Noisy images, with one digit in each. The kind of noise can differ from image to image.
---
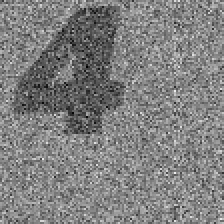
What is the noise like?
low rank plus noise
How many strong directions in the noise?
one
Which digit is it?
4
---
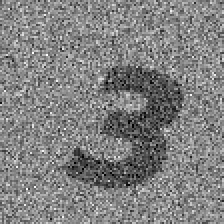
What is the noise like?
independent entries
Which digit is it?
3
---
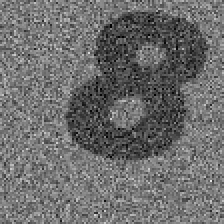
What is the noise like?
low rank plus noise
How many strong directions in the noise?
five to eight
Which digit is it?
8
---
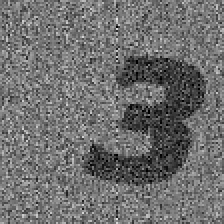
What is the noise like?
columns of uneven size
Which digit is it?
3
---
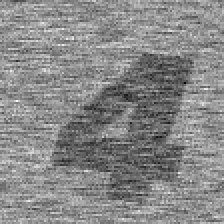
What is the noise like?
streaked along the rows
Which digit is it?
4
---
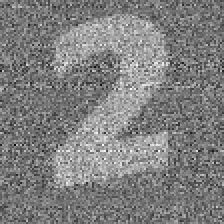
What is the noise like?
rows of uneven size
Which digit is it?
2
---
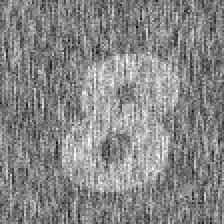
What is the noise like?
streaked along the columns
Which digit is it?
8
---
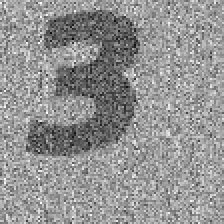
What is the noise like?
columns of uneven size
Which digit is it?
3
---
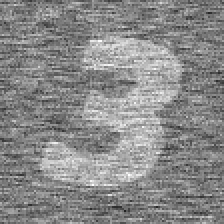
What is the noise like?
streaked along the rows
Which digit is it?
3
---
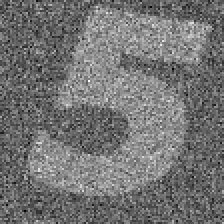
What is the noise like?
low rank plus noise
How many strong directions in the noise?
one
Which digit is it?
5
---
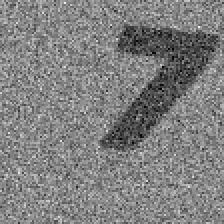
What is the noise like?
independent entries
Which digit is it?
7
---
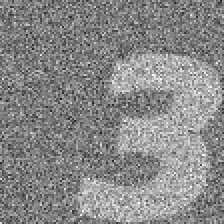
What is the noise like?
low rank plus noise
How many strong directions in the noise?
one
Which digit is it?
3
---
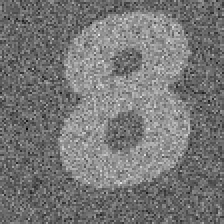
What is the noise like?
independent entries
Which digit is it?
8
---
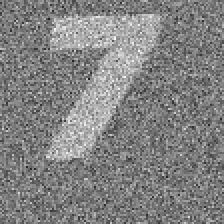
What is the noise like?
independent entries
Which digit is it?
7
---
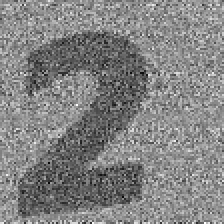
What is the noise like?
rows of uneven size
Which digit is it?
2
